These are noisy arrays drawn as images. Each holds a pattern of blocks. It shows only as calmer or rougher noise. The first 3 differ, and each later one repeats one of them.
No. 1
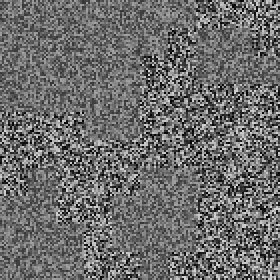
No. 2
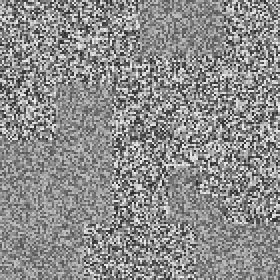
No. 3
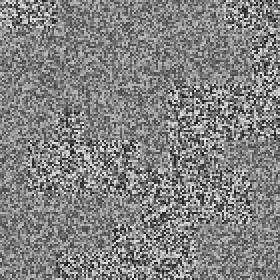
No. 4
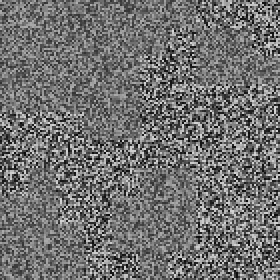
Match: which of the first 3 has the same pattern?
1
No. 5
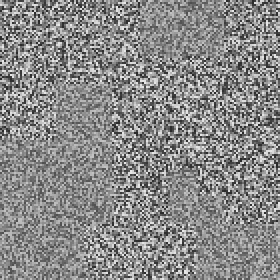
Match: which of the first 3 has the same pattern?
2
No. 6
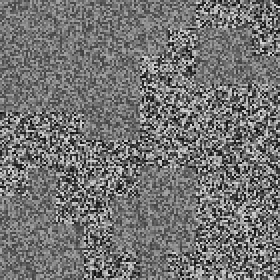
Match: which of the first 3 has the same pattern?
1
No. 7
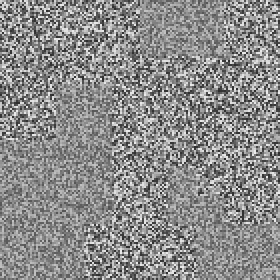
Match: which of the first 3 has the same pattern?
2
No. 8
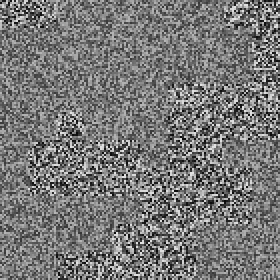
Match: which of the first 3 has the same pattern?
3
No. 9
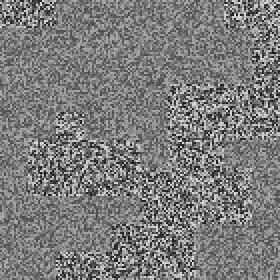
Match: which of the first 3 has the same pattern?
3
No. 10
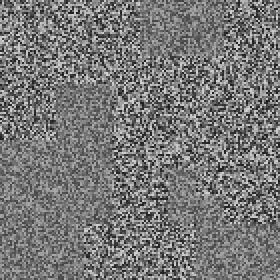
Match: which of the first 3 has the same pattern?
2
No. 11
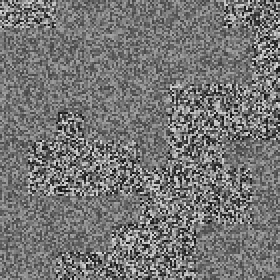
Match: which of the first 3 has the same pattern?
3
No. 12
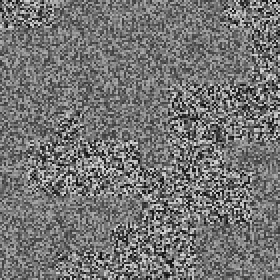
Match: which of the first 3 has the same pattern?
3
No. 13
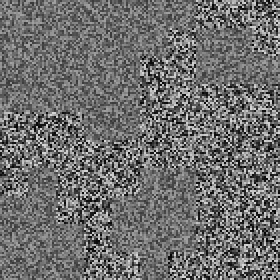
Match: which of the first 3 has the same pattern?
1
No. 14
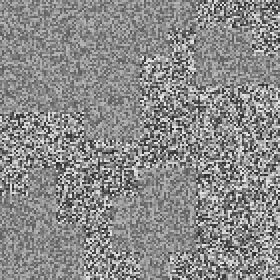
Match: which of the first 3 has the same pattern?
1
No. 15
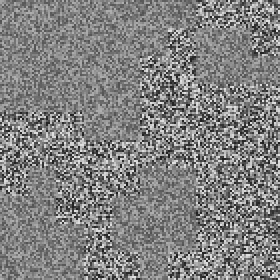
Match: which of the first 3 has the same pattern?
1
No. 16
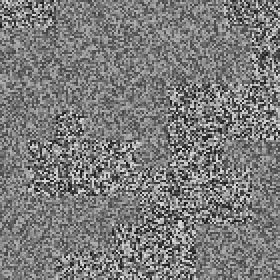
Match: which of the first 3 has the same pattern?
3
